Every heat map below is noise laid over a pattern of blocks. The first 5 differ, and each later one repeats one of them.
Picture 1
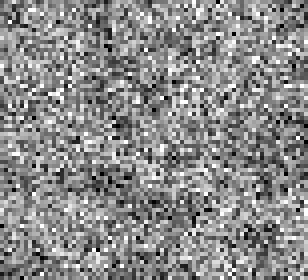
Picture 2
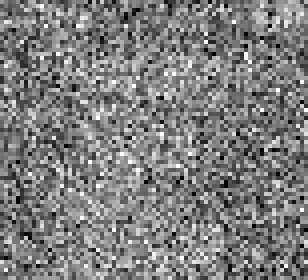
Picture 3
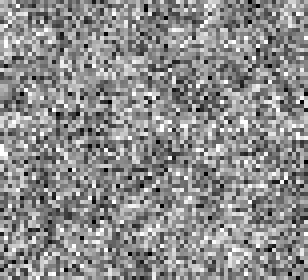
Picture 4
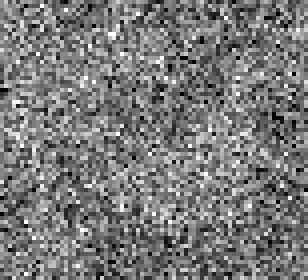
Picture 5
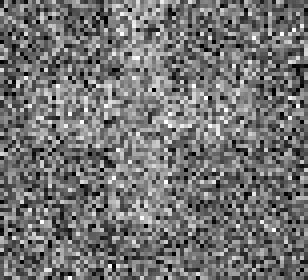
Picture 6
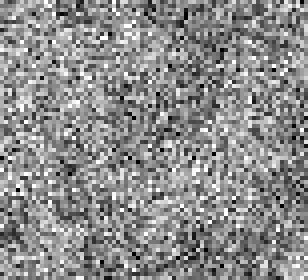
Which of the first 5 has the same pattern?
4
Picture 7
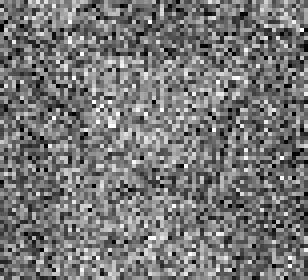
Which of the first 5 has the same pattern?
2
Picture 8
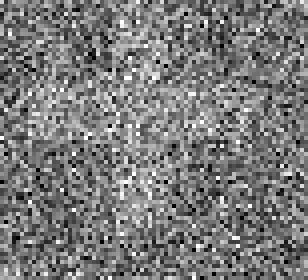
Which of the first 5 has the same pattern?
5
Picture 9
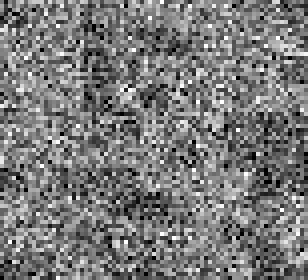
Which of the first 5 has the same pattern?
1
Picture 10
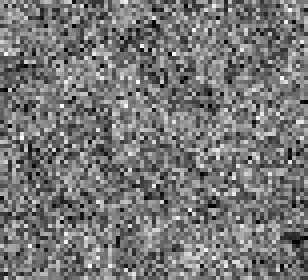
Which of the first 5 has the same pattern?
3
